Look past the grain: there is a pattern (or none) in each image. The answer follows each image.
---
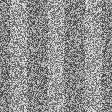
vertical stripes
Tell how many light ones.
3
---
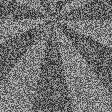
spokes from one point
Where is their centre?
top middle
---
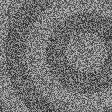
rings round one point
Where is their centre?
middle right
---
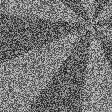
spokes from one point
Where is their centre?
top right
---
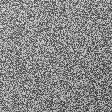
a smooth slope
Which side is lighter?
top left
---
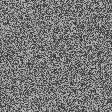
only noise
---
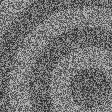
rings round one point
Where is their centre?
bottom right
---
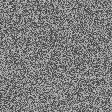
only noise
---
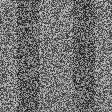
vertical stripes
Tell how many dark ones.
2
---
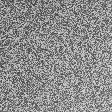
a smooth slope
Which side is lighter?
bottom right
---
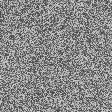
only noise
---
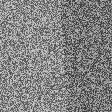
a sharp edge
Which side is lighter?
left
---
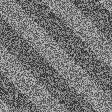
diagonal stripes
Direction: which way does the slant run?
top left to bottom right
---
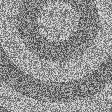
rings round one point
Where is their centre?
top middle
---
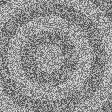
rings round one point
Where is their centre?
centre
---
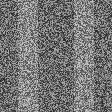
vertical stripes
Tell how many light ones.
2
